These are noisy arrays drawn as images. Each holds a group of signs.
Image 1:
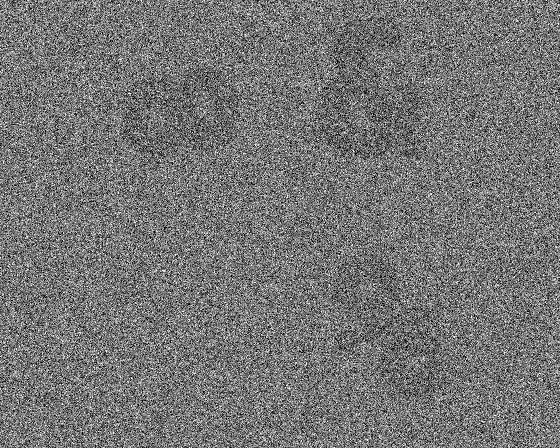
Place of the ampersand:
top right
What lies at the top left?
infinity sign
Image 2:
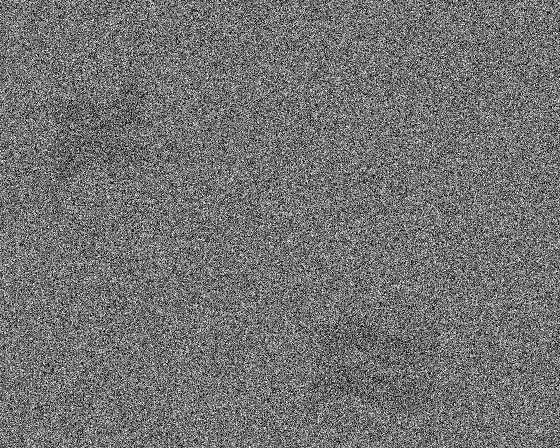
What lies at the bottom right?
approximately sign
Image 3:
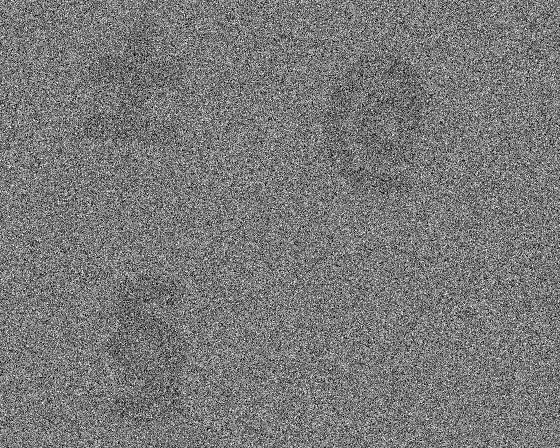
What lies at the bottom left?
section sign
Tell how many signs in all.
3
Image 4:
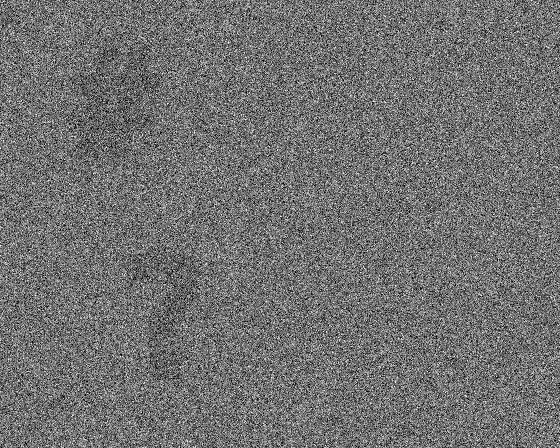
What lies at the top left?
hash sign
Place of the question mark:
bottom left
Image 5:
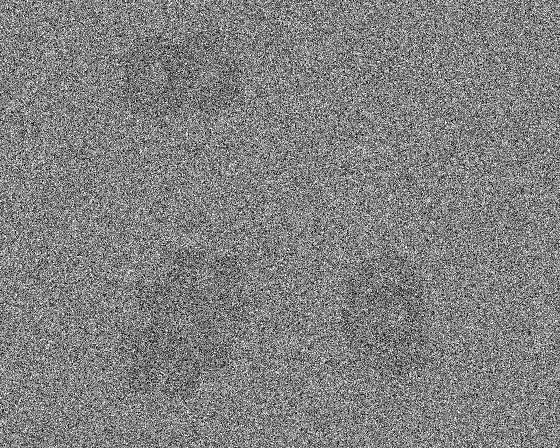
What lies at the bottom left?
hash sign
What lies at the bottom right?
at sign
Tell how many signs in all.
3
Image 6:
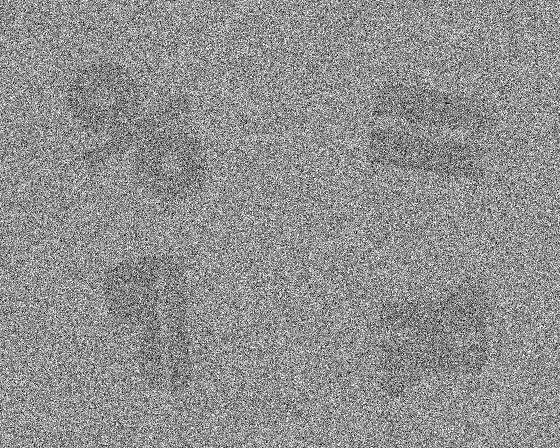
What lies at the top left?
percent sign
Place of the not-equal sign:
bottom right
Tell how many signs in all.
4
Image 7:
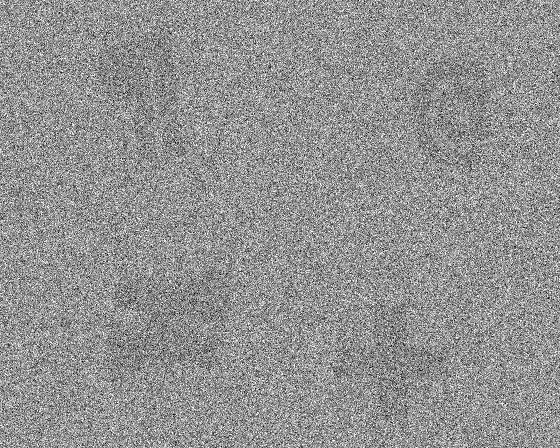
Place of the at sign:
top right
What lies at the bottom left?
not-equal sign
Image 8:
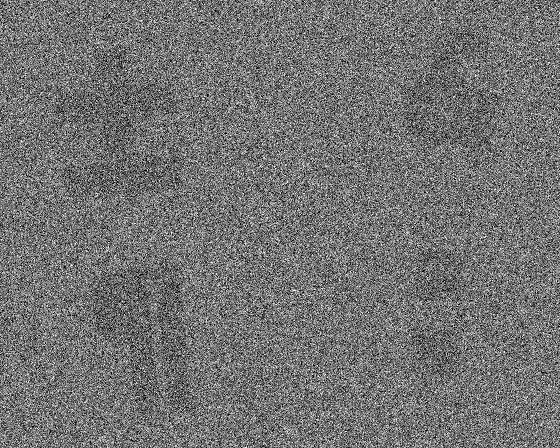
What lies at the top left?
plus-minus sign
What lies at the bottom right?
colon
